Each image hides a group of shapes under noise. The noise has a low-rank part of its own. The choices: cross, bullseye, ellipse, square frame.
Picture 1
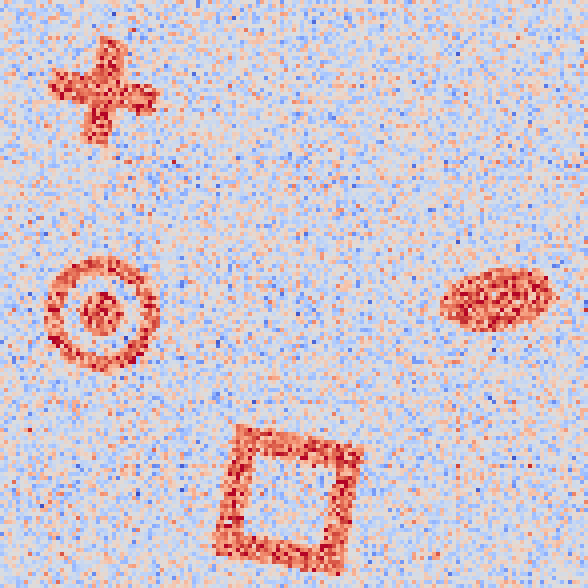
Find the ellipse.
middle right
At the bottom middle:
square frame
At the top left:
cross
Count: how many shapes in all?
4
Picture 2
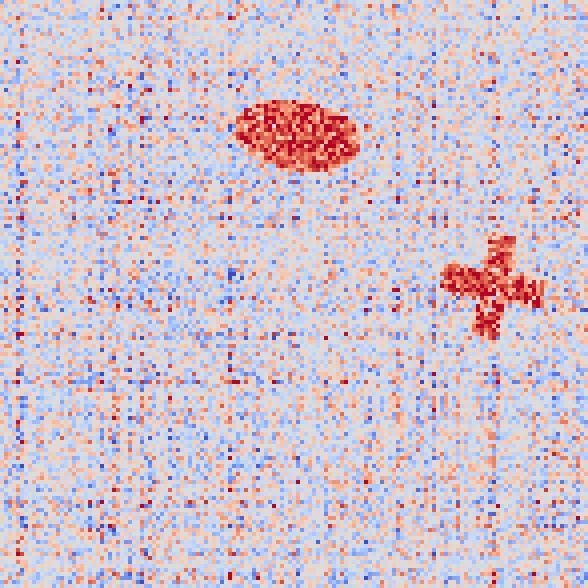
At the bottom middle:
nothing
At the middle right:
cross
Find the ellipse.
top middle
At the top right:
nothing
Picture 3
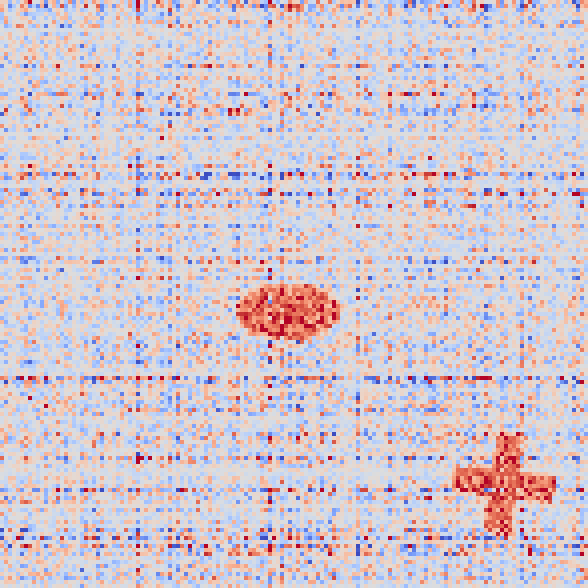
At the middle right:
nothing
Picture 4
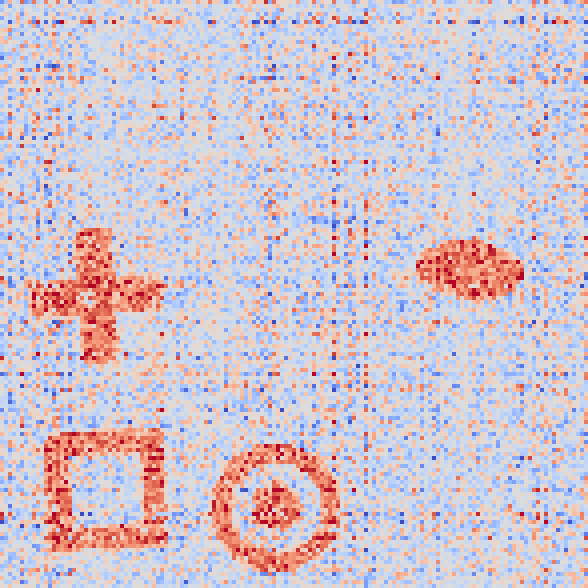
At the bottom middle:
bullseye
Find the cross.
middle left
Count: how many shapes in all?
4
